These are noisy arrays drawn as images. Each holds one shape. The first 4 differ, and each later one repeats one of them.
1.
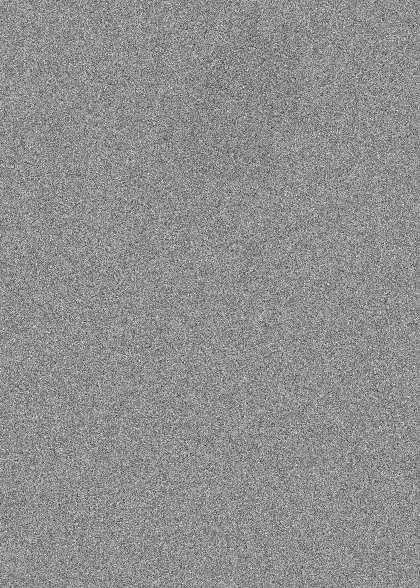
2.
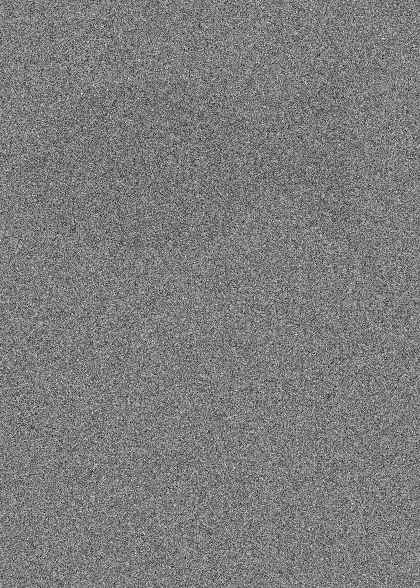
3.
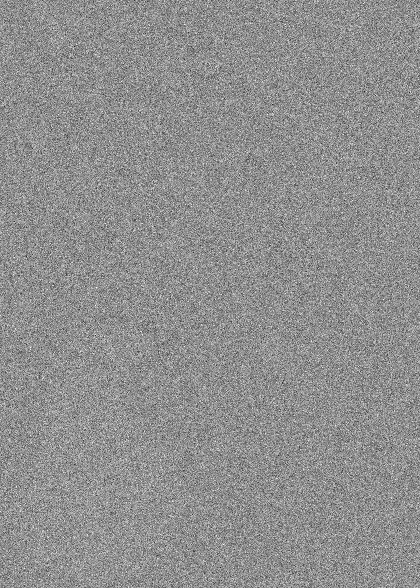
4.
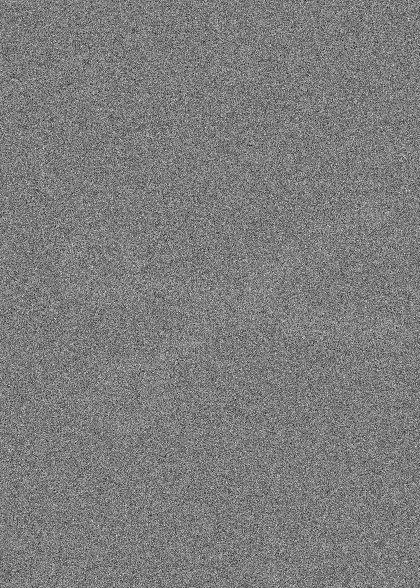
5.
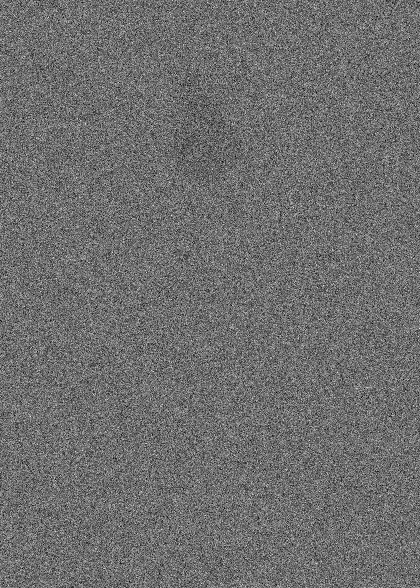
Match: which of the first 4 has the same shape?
3
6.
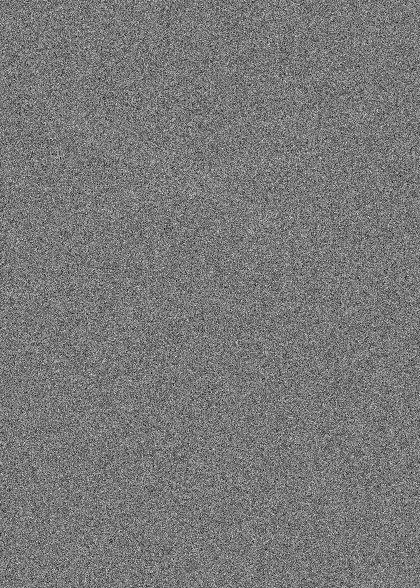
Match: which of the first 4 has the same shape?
4
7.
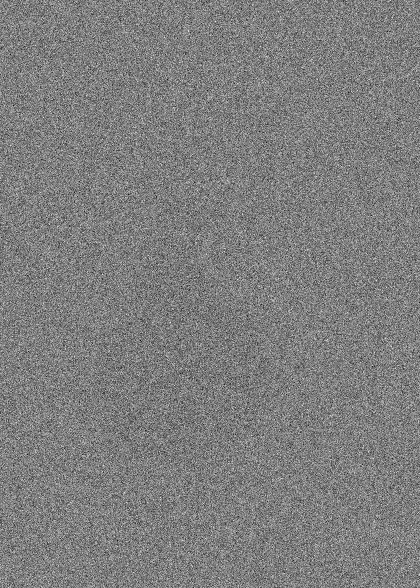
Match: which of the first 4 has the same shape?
3
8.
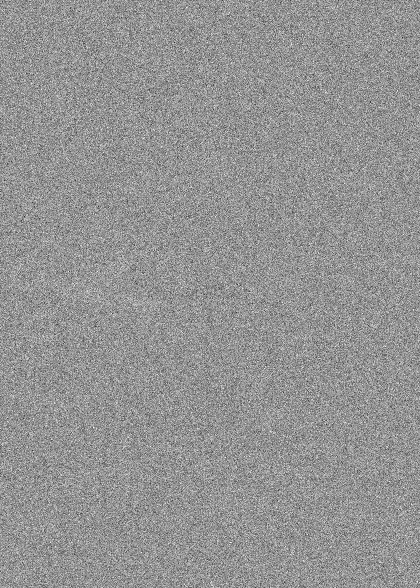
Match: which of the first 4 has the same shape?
4
